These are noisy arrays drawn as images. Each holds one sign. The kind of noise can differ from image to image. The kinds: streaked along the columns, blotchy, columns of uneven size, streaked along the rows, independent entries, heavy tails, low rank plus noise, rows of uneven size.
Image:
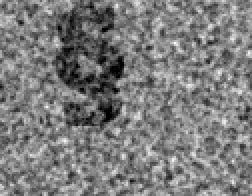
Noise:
blotchy
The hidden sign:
section sign
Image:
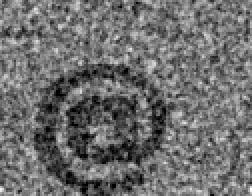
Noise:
blotchy
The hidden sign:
at sign
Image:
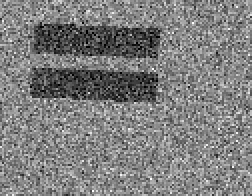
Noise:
independent entries
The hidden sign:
equals sign
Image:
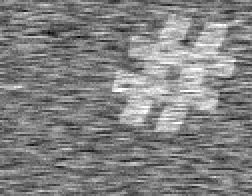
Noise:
streaked along the rows
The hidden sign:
hash sign
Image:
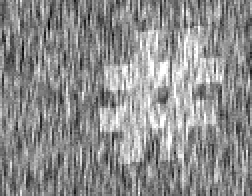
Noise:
streaked along the columns
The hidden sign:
hash sign
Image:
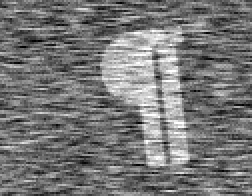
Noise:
streaked along the rows
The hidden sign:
pilcrow
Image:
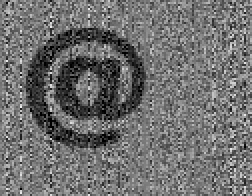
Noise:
columns of uneven size
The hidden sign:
at sign
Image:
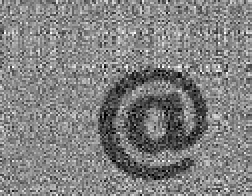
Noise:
low rank plus noise
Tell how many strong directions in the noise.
three or four
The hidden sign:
at sign
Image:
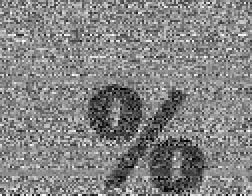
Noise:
rows of uneven size
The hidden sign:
percent sign
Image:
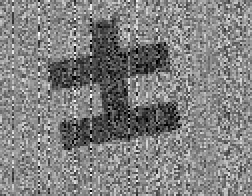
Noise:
columns of uneven size
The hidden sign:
plus-minus sign
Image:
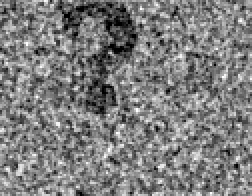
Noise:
blotchy
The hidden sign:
question mark
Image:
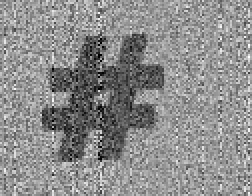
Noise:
columns of uneven size
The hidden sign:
hash sign
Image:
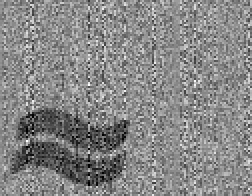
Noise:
columns of uneven size
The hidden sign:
approximately sign
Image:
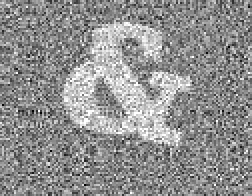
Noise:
low rank plus noise
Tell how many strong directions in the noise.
five to eight
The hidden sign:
ampersand
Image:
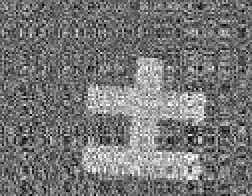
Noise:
low rank plus noise
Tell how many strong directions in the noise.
two
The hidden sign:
plus-minus sign
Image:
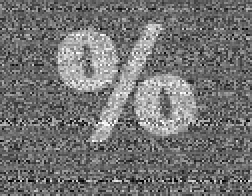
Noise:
rows of uneven size
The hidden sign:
percent sign
